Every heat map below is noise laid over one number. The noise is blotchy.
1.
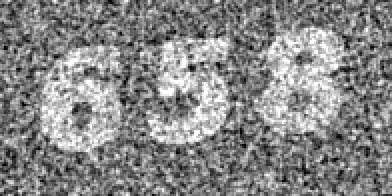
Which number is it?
658
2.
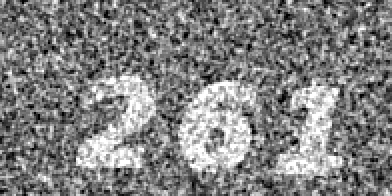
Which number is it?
261
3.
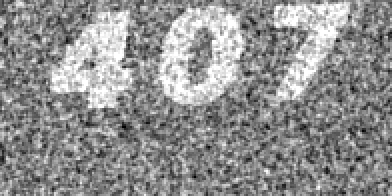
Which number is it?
407
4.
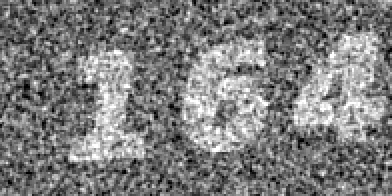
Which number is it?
164
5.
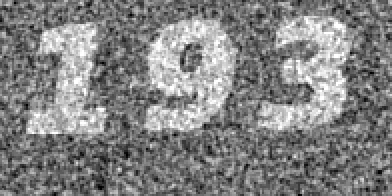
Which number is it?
193
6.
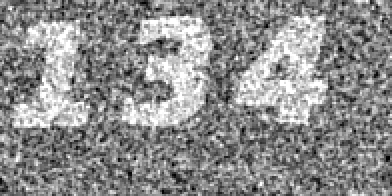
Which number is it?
134
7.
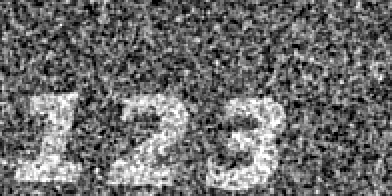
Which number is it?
123
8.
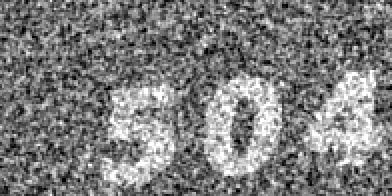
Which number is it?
504
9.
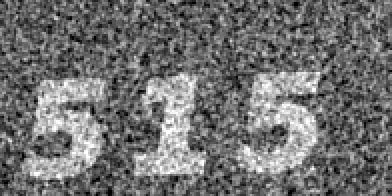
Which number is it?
515
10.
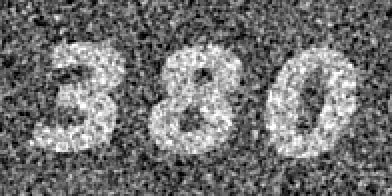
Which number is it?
380
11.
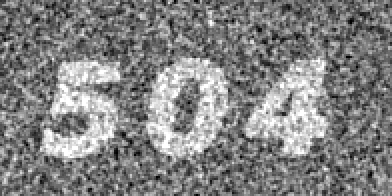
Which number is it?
504
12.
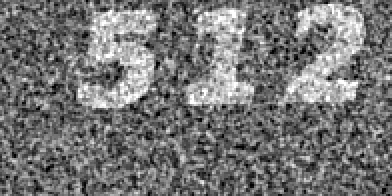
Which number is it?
512
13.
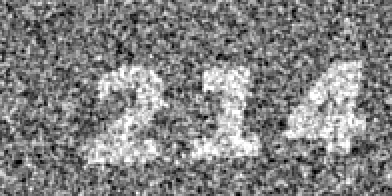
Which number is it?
214
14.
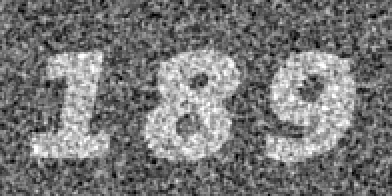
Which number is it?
189
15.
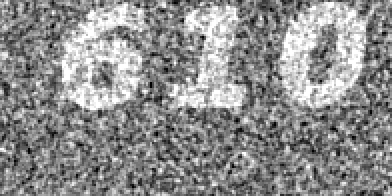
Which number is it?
610
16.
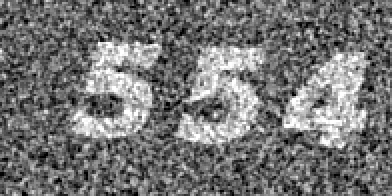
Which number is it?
554
